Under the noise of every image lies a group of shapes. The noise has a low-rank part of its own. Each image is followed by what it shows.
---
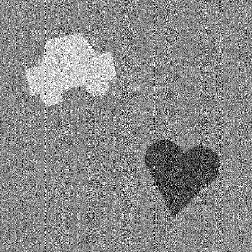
top left: light car; bottom right: dark heart
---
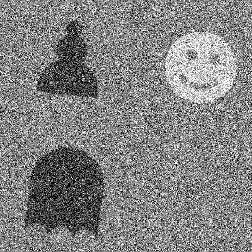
top left: dark chess pawn; top right: light smiling face; bottom left: dark ghost
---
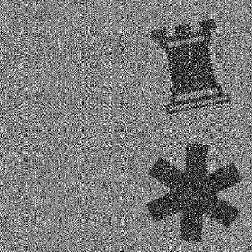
top right: dark chess rook; bottom right: dark asterisk
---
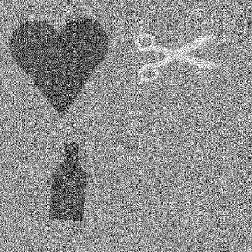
top left: dark heart; top right: light pair of scissors; bottom left: dark bottle
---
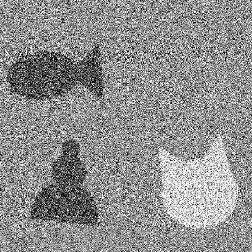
top left: dark fish; bottom left: dark chess pawn; bottom right: light cat's head
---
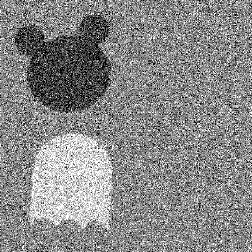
top left: dark bear's head; bottom left: light ghost
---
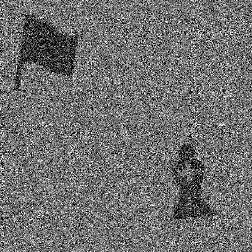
top left: dark flag; bottom right: dark chess bishop
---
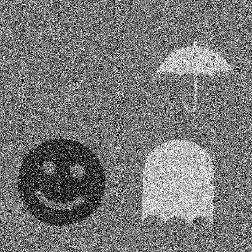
top right: light umbrella; bottom left: dark smiling face; bottom right: light ghost
